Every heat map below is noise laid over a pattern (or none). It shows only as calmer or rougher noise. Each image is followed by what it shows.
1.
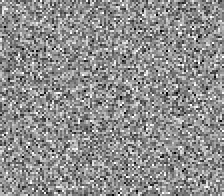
only noise
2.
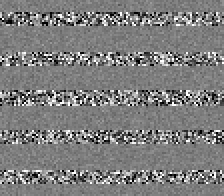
horizontal stripes
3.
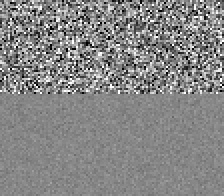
a sharp edge
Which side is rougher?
top
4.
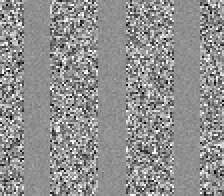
vertical stripes
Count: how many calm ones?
3
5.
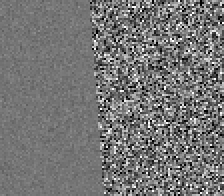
a sharp edge
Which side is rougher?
right
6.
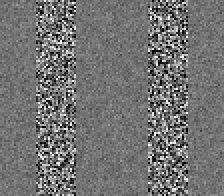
vertical stripes
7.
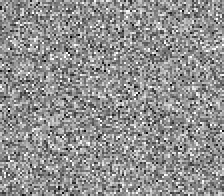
only noise
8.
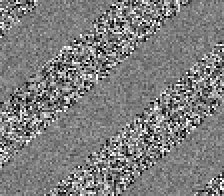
diagonal stripes
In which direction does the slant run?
bottom left to top right
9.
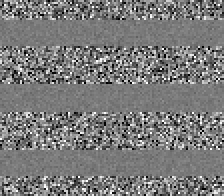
horizontal stripes
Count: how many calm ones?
3
